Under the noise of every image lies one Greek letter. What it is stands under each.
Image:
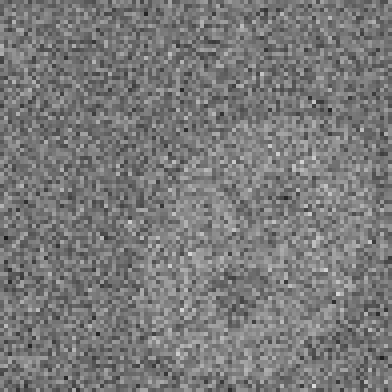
theta
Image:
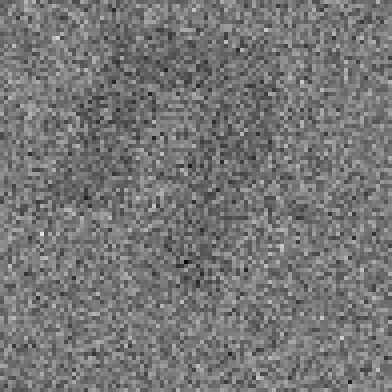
eta
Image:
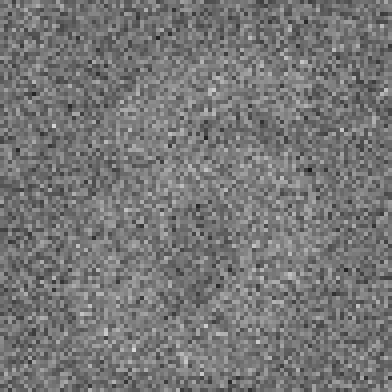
delta
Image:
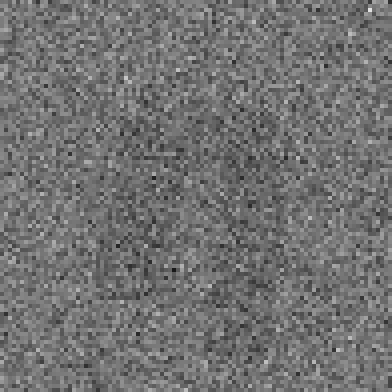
eta
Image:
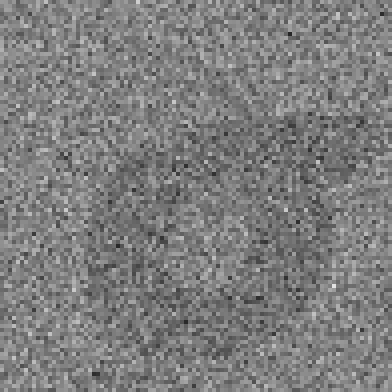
sigma
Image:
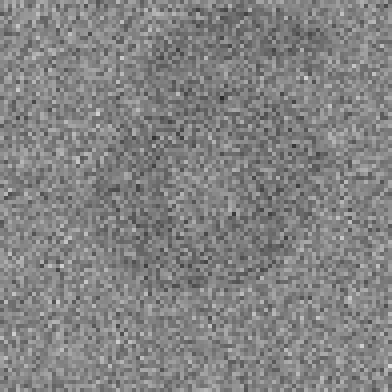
delta
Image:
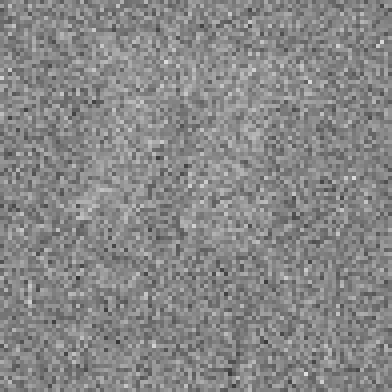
pi
